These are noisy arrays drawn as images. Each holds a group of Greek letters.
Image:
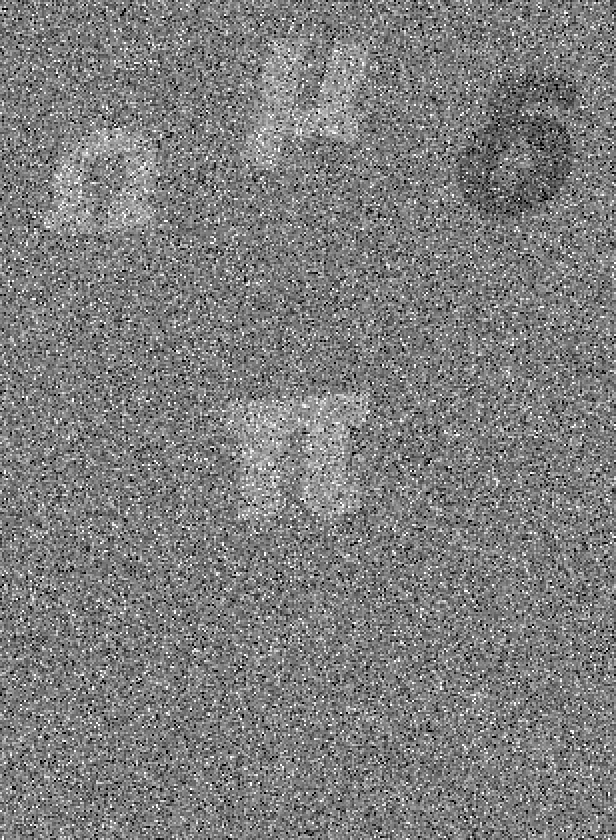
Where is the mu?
top middle
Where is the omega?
top left
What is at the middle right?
nothing
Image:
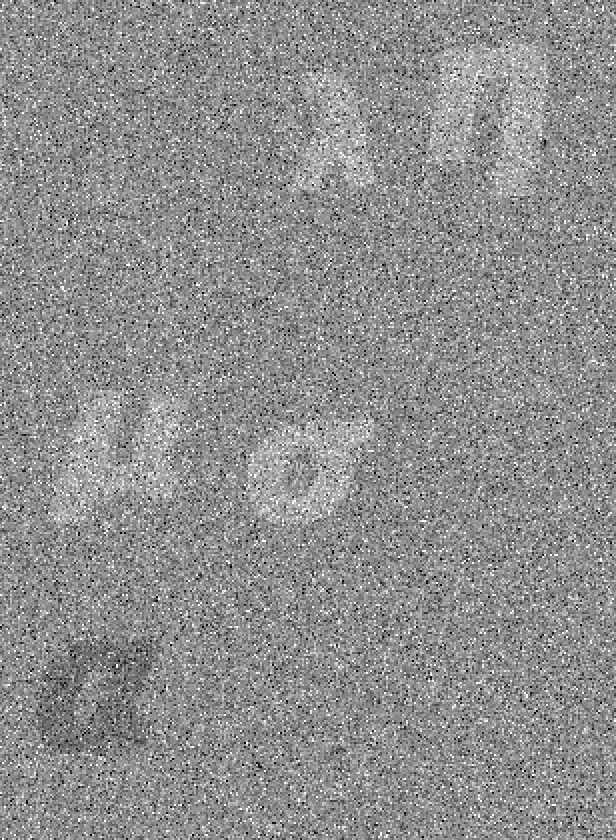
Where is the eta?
top right
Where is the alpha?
bottom left
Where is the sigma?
centre
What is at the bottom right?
nothing
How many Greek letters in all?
5
